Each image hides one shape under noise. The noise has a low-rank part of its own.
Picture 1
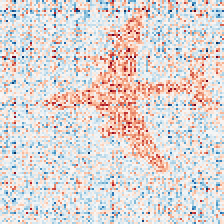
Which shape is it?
airplane
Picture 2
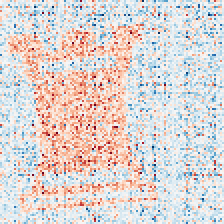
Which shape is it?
chess rook
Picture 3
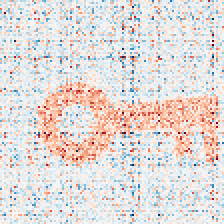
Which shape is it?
key
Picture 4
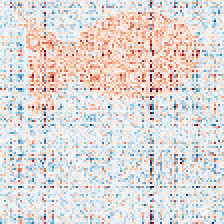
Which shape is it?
fish
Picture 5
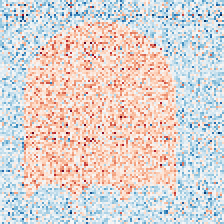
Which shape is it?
ghost
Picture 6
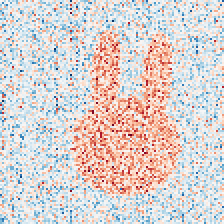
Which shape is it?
rabbit's head
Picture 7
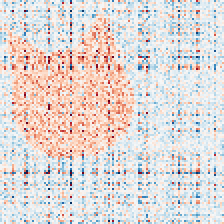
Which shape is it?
cat's head
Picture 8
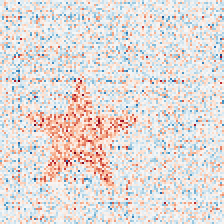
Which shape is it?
star
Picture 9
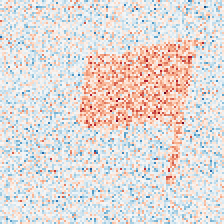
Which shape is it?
flag
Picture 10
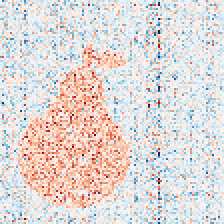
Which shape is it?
pear
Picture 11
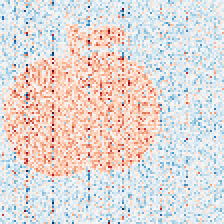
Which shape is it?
apple
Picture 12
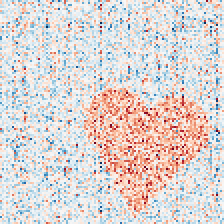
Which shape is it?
heart
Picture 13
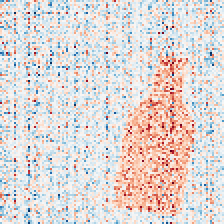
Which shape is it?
bottle
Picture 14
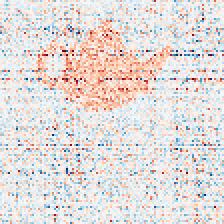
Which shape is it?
teapot
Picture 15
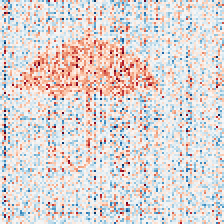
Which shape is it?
umbrella
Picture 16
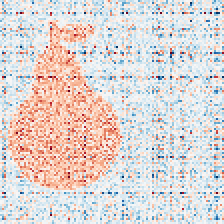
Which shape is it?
pear
